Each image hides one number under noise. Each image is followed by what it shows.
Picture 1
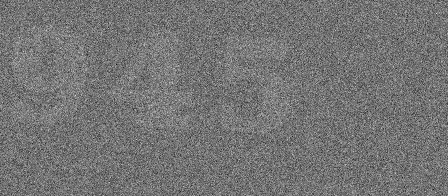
945
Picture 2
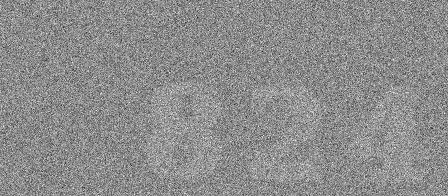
824
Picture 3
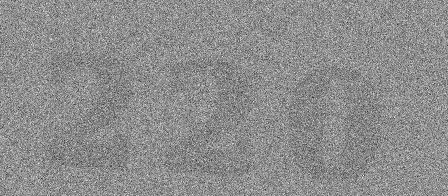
220
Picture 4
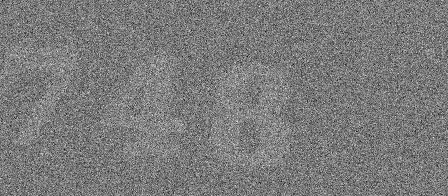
748
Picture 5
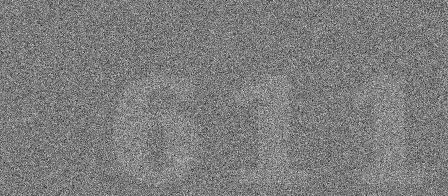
611
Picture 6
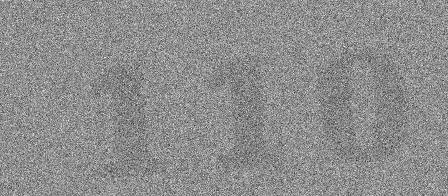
110
